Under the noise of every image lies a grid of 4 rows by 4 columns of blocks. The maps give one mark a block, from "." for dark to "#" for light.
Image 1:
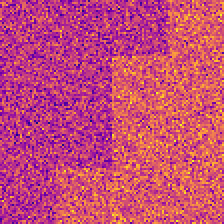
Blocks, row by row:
. . . #
. . # #
. . # #
. # # #
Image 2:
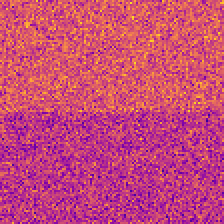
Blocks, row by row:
# # # #
# # # #
. . . .
. . . .
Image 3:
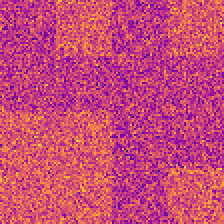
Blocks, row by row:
. # . #
. . . .
# # . .
# # . #
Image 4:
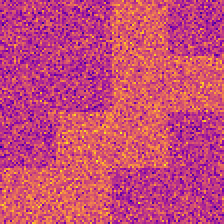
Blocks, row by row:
. . # .
. . # #
. # # .
# # . .
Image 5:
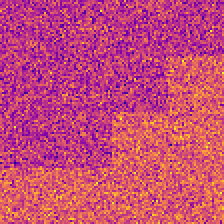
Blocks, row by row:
. . . .
. . . #
. . # #
# # # #
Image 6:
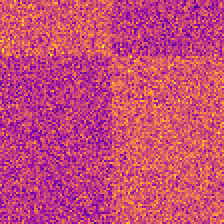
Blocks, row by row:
# # . .
. . # #
. . # #
. . # #
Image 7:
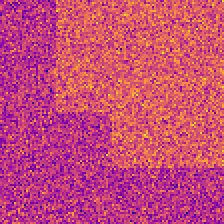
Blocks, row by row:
. # # #
. # # #
. . # #
. . . .
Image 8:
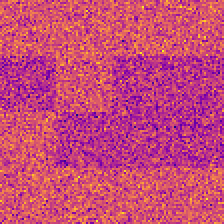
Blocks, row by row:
# # # #
. # . .
# . . .
# # # #
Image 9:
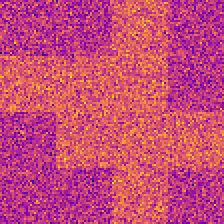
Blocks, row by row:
. . # .
# # # .
. # # #
. . # .
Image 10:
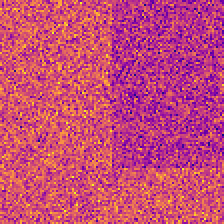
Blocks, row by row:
# # . .
# # . .
# # . .
# # # #
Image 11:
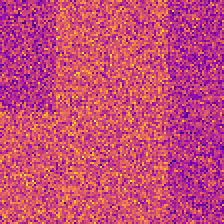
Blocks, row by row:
. # # .
. # # .
# # # .
# # # .
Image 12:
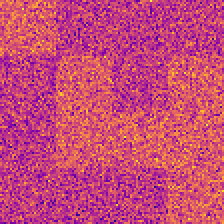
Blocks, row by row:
# . . .
. # . #
. # # #
. . . #
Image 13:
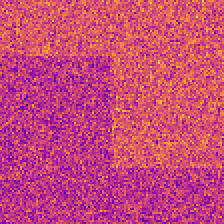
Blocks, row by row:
# # # #
. . # #
. . # #
. . . .
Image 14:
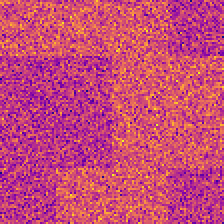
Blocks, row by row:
# # # .
. . # #
. . # #
. # # .
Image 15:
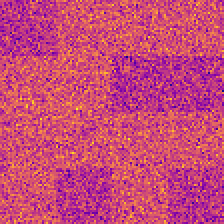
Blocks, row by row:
. # # #
# # . .
# # # #
# . # .
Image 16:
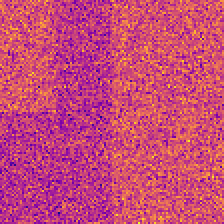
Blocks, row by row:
# . # #
# . # #
. . # #
. . # #
